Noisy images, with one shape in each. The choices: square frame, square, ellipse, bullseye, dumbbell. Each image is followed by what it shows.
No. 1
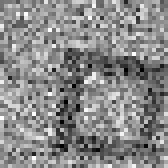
square frame
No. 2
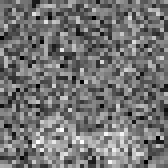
dumbbell
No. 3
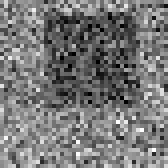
square
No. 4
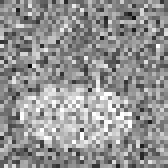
ellipse
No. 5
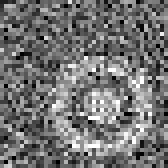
bullseye
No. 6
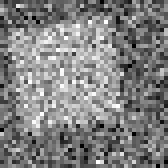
square
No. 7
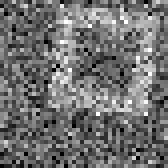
square frame
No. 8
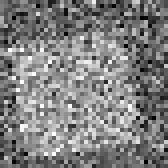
square
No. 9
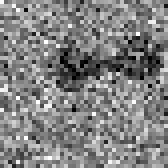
dumbbell
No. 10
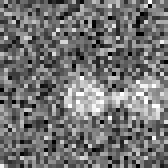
dumbbell
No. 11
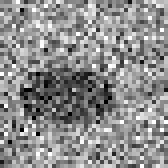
ellipse
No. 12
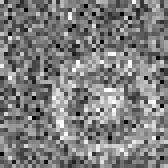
bullseye
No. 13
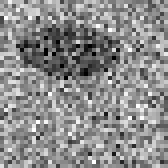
ellipse
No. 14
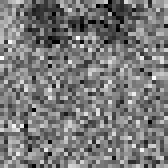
dumbbell
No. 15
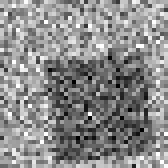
square
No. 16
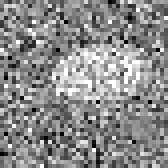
ellipse
